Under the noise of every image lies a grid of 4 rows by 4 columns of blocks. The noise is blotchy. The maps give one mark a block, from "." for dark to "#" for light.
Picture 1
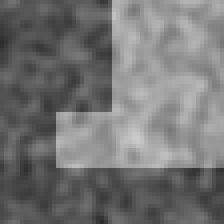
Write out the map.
..##
..##
.###
....
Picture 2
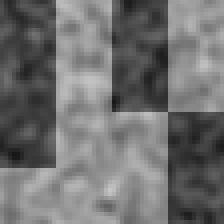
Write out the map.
.#.#
.#.#
.##.
###.
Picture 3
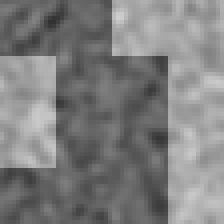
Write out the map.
..##
#..#
#..#
...#
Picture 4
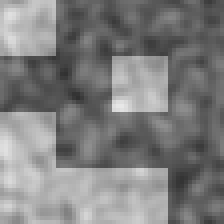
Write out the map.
#...
..#.
#...
###.
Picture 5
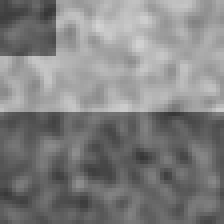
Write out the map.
.###
####
....
....
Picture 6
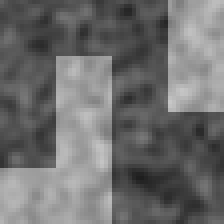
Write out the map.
...#
.#.#
.#..
##..
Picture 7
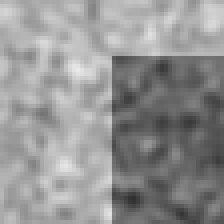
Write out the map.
####
##..
##..
##..
